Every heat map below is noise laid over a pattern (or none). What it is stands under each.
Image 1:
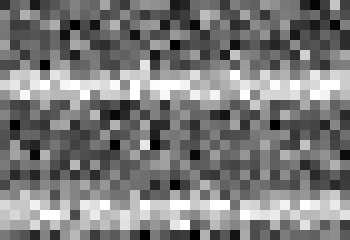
bands of rows
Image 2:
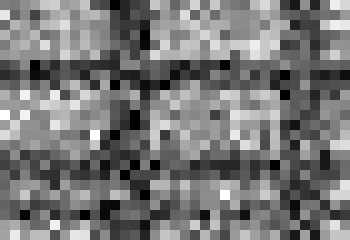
bands of rows crossing bands of columns
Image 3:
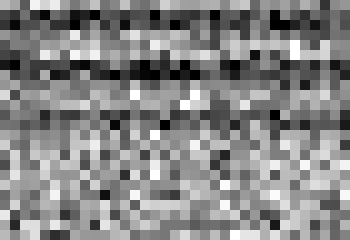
bands of rows
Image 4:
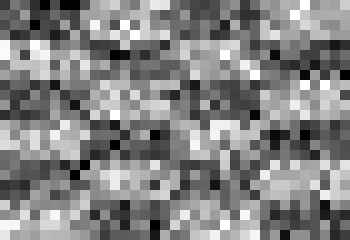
a checkerboard
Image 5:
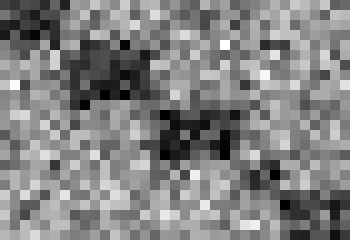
blocks along the diagonal
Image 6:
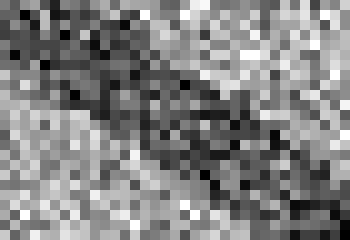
a diagonal band
